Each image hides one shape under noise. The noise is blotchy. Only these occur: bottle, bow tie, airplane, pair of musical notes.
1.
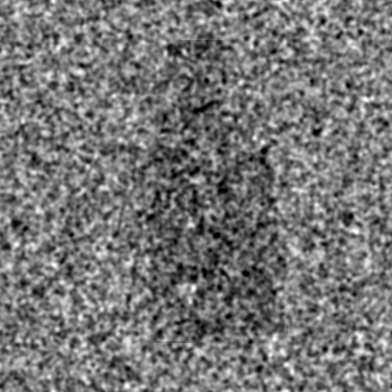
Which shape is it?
bottle
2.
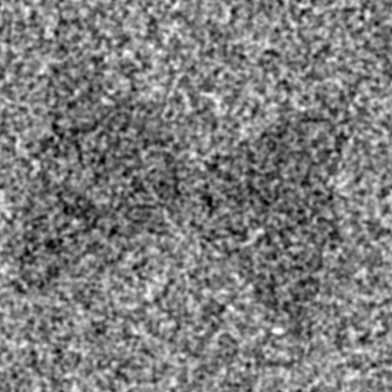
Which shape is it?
bow tie
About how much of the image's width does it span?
nearly all
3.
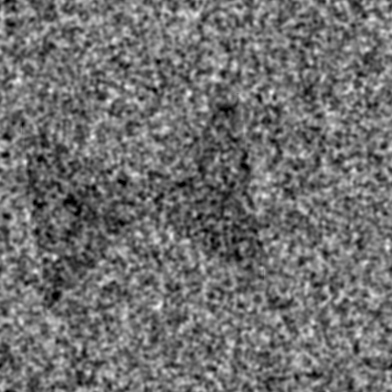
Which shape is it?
bow tie
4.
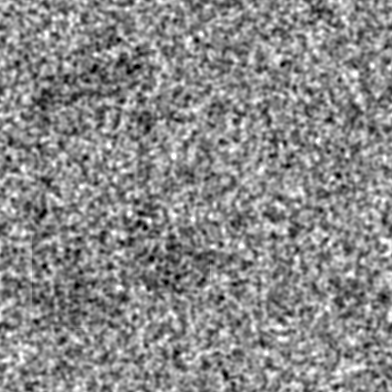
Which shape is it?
pair of musical notes
